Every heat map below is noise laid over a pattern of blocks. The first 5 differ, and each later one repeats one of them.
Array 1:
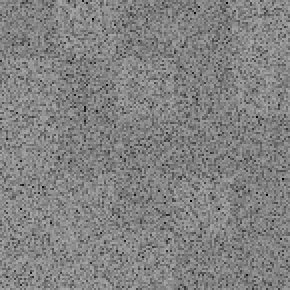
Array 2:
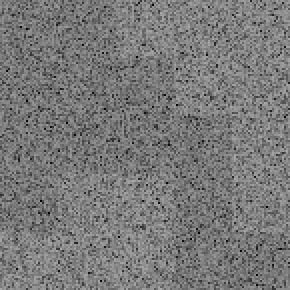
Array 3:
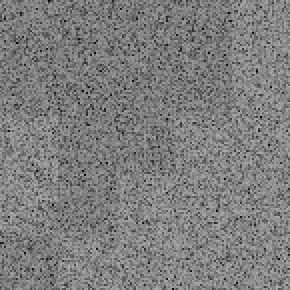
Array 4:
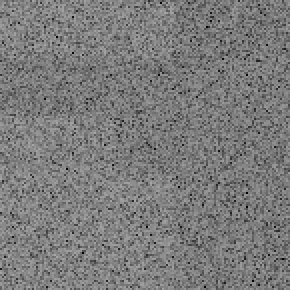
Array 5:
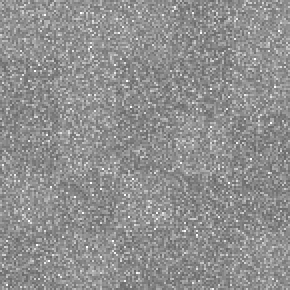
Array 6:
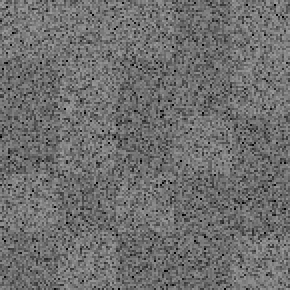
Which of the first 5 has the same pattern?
5
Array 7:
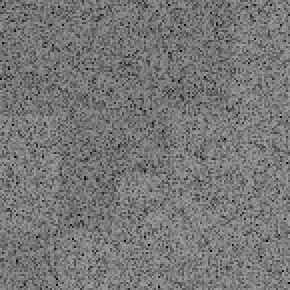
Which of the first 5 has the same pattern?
3
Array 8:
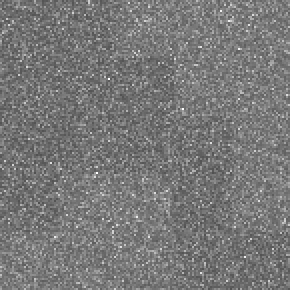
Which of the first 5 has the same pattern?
2
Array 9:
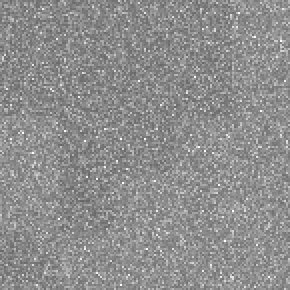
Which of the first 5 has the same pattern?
3
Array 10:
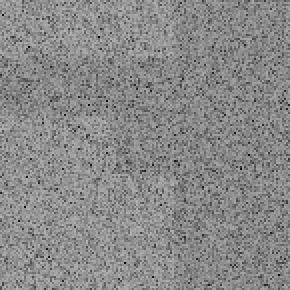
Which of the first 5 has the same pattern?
4
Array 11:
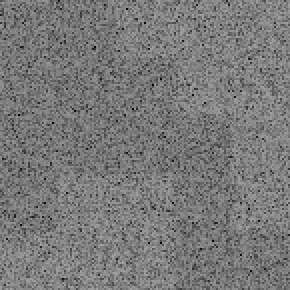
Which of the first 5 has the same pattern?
2
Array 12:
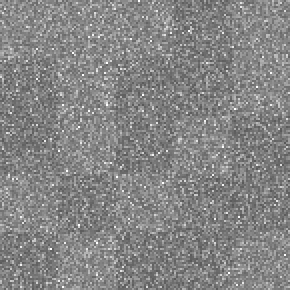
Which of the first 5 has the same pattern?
5
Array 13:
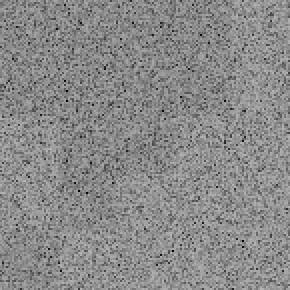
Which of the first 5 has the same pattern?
3
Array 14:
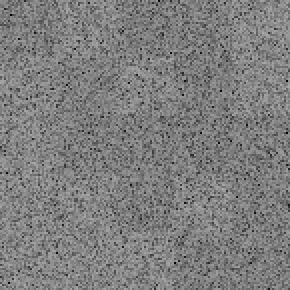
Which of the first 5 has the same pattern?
1
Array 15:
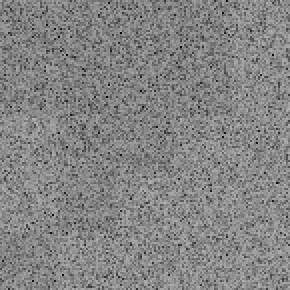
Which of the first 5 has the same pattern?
3
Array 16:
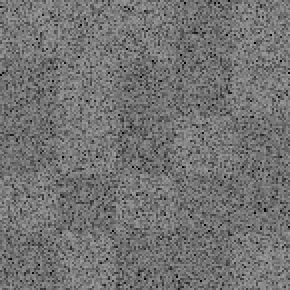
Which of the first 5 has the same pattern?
5
